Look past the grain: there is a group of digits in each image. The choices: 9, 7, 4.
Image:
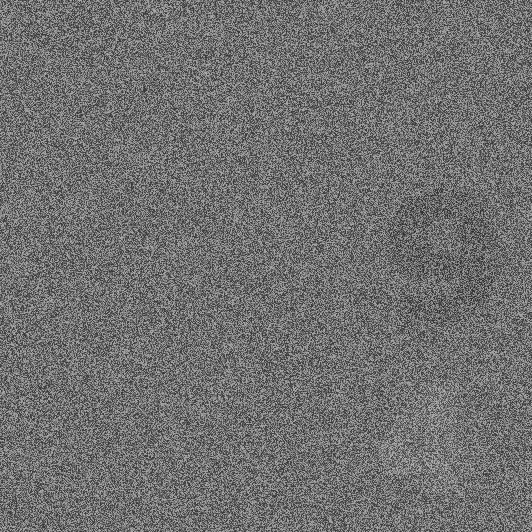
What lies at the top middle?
nothing
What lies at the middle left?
nothing
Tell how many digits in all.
2
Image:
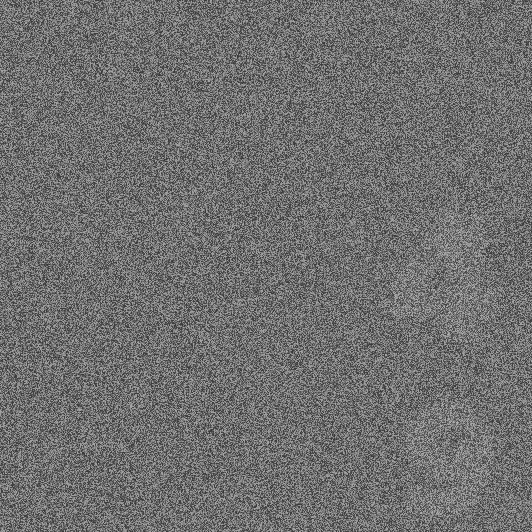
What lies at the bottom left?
nothing
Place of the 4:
middle right
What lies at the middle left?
nothing
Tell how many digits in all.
2
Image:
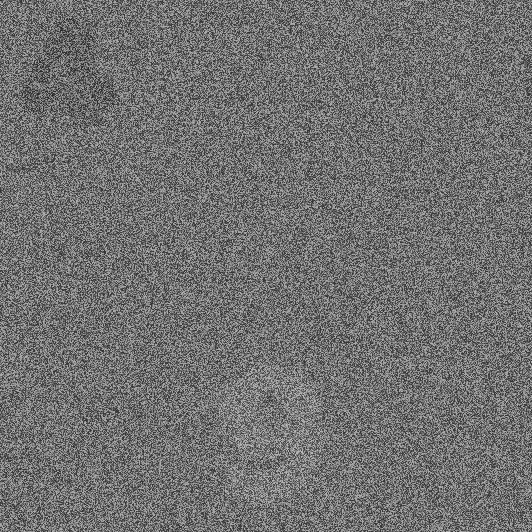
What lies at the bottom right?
nothing
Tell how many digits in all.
2
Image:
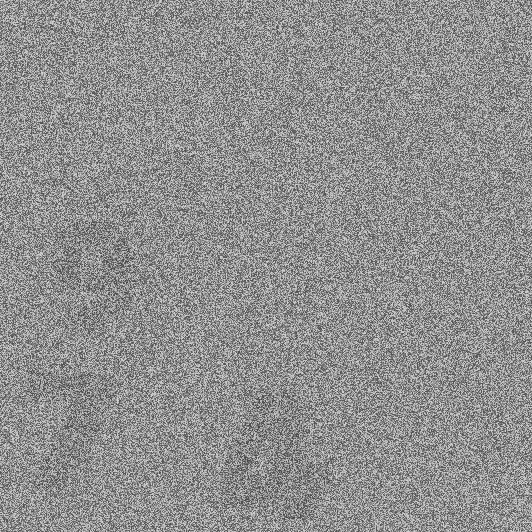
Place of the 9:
middle left
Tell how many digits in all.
3
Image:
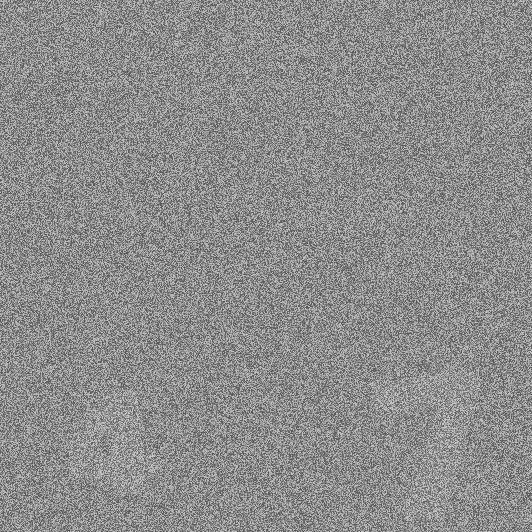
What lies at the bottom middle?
nothing
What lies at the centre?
nothing
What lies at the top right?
nothing
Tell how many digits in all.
2
